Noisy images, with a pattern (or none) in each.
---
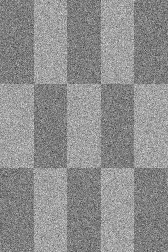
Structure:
a checkerboard
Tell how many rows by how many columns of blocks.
3 by 5
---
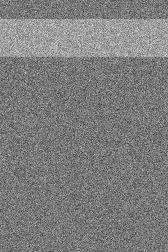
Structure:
one band of rows
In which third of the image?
top
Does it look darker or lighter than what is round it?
lighter
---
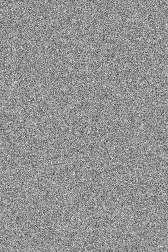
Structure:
only noise
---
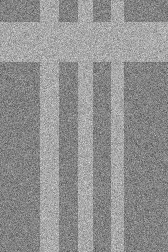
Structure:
bands of rows crossing bands of columns
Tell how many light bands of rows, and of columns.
1 and 3
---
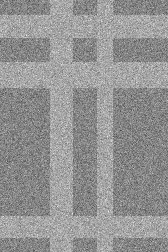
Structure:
bands of rows crossing bands of columns
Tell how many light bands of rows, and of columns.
3 and 2
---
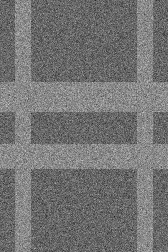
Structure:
bands of rows crossing bands of columns
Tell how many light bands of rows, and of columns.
2 and 2
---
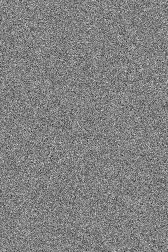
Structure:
only noise
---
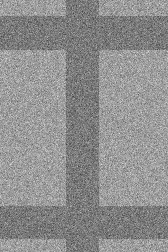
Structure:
bands of rows crossing bands of columns
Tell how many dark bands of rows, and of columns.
2 and 1
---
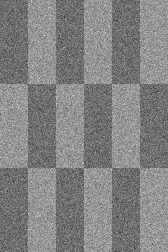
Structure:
a checkerboard
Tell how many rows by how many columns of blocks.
3 by 6
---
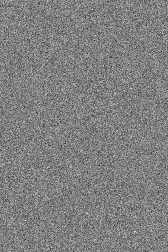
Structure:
only noise
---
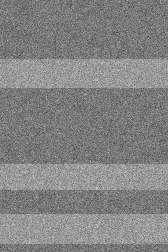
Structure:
bands of rows
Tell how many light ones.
3
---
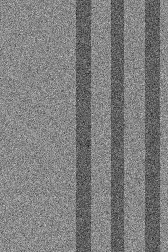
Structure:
bands of columns
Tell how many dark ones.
3
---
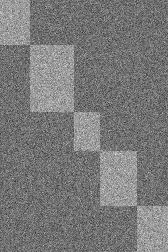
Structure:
blocks along the diagonal
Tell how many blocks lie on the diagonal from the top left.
5
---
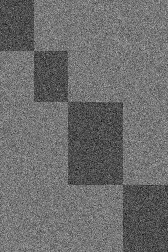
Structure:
blocks along the diagonal
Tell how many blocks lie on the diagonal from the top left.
4
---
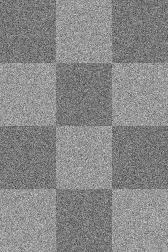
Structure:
a checkerboard
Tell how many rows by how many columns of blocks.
4 by 3
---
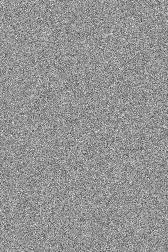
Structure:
only noise
